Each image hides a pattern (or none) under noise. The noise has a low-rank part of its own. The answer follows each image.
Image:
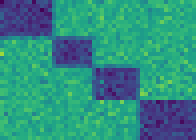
blocks along the diagonal
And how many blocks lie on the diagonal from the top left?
4
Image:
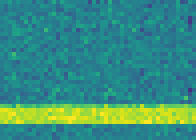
one band of rows
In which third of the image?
bottom
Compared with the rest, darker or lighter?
lighter
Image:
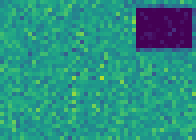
one block
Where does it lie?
top right
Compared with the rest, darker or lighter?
darker
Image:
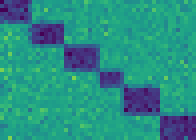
blocks along the diagonal
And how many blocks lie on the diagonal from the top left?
6
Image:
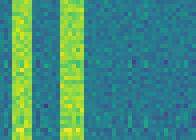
bands of columns
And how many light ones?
2
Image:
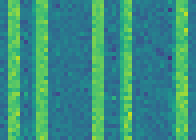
bands of columns
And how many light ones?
5
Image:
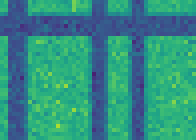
bands of rows crossing bands of columns
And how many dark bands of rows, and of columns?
1 and 3
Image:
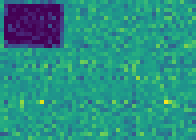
one block
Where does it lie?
top left
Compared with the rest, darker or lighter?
darker
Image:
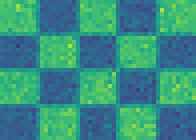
a checkerboard
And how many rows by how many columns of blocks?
4 by 5
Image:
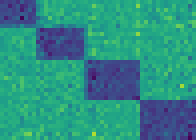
blocks along the diagonal
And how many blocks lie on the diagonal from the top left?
4
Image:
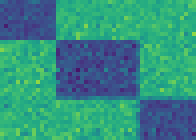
blocks along the diagonal
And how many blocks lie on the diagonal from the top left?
3
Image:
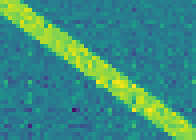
a diagonal band
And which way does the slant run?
top left to bottom right
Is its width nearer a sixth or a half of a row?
a sixth
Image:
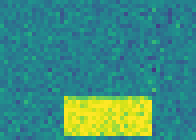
one block
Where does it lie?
bottom middle
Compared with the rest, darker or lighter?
lighter
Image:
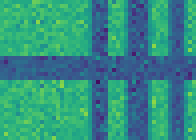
bands of rows crossing bands of columns
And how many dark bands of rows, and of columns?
1 and 3
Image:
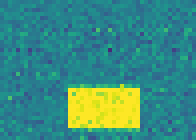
one block
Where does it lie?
bottom middle
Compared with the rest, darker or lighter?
lighter
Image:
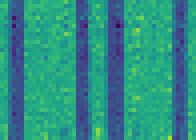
bands of columns
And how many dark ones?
4
